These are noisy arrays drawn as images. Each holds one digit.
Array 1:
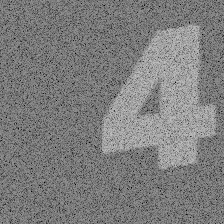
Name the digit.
4
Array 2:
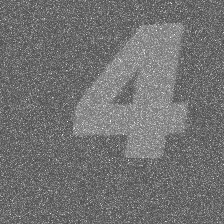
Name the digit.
4
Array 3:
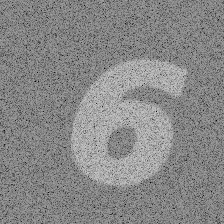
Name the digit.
6
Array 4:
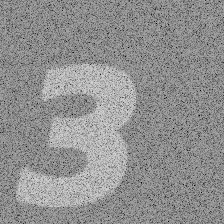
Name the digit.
3
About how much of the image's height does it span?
two thirds
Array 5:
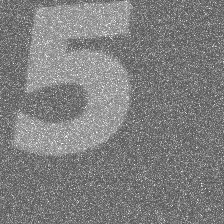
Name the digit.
5
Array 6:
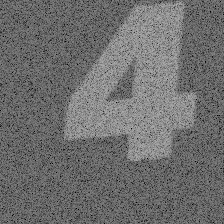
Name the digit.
4
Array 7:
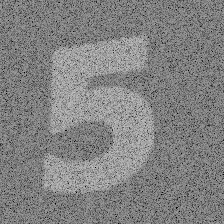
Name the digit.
5
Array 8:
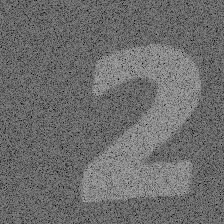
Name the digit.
2
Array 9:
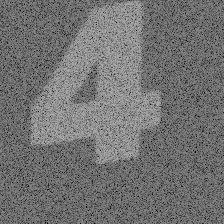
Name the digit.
4
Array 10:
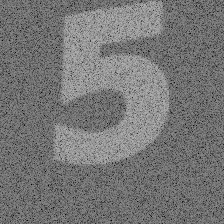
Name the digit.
5
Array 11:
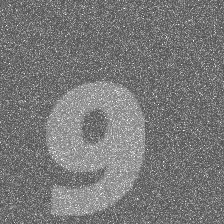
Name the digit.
9
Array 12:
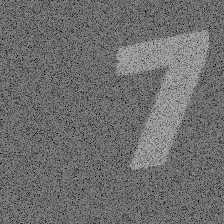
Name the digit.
7
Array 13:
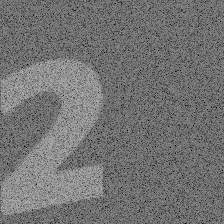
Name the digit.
2
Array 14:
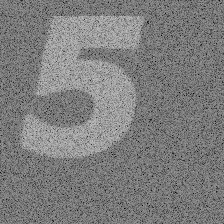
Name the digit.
5
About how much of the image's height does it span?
two thirds
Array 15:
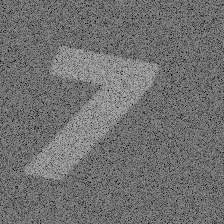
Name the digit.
7
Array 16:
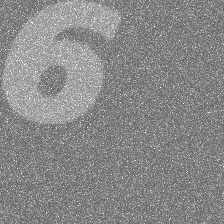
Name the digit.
6
